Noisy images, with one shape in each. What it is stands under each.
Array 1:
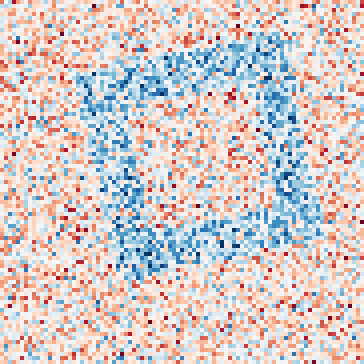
square frame
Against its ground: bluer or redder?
bluer
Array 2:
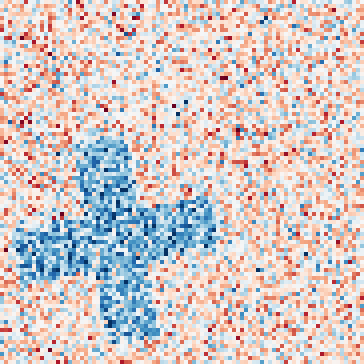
cross
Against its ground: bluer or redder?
bluer
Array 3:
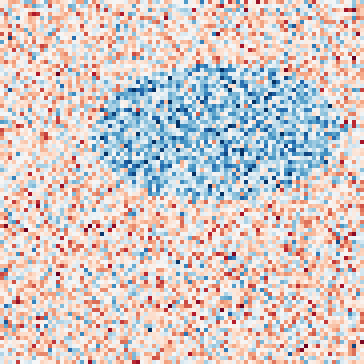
ellipse
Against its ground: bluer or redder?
bluer
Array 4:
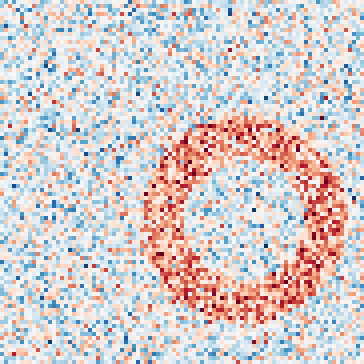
ring
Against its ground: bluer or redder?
redder
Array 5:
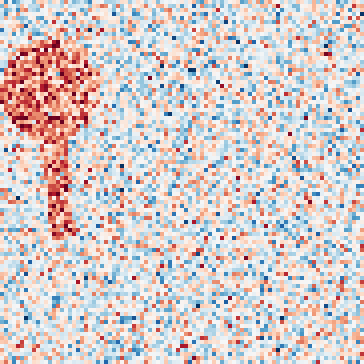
lollipop
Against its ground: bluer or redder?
redder
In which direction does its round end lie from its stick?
up
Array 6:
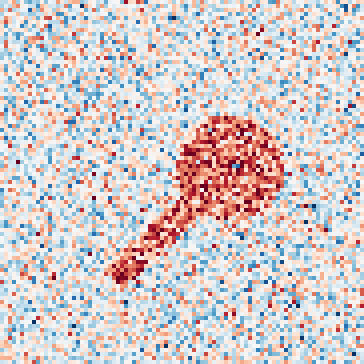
lollipop
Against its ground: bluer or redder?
redder
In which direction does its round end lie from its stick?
up and right
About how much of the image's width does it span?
half
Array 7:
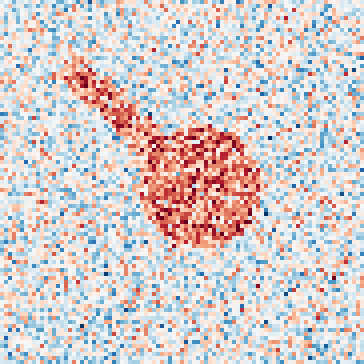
lollipop
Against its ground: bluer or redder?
redder
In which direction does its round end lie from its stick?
down and right
